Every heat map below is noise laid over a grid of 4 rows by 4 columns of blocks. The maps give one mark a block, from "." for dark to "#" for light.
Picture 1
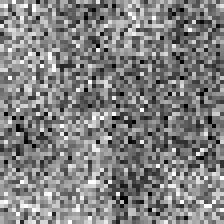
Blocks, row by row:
# . # .
# . . .
. # . .
# # . #
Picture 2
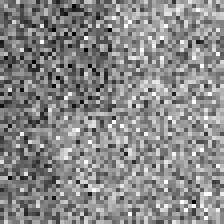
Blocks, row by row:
. . # #
. . # #
. # # #
. # # #
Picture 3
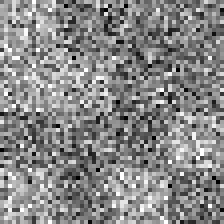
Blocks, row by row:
# . . .
# # . .
. . . #
# . # .
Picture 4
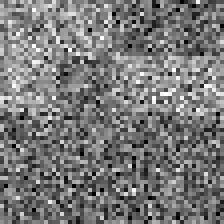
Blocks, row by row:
# # . .
# . # #
. . . .
. . . .
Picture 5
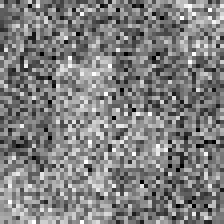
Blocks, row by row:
. . . #
. # . .
. # # .
# # . .
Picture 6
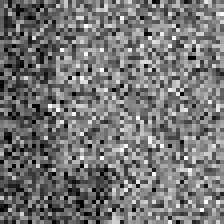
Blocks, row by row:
. # # #
. # # #
. # # #
. . # #
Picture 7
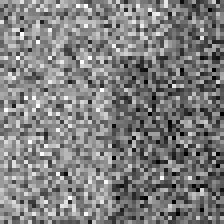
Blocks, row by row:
# # # .
# # . .
# # . .
# # . .
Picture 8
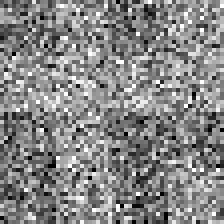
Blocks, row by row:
. # . #
# # # #
. # . .
. # . #
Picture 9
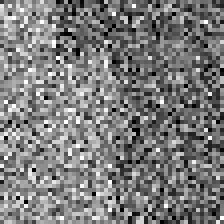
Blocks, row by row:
# . . .
# # . .
# # . .
# # . .
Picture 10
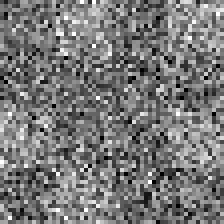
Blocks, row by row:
. # . #
. . . .
# . . #
. # . .
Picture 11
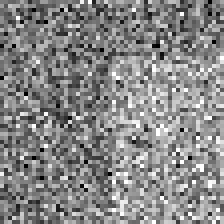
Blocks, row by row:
. . . .
. . # #
. . # #
. . # #
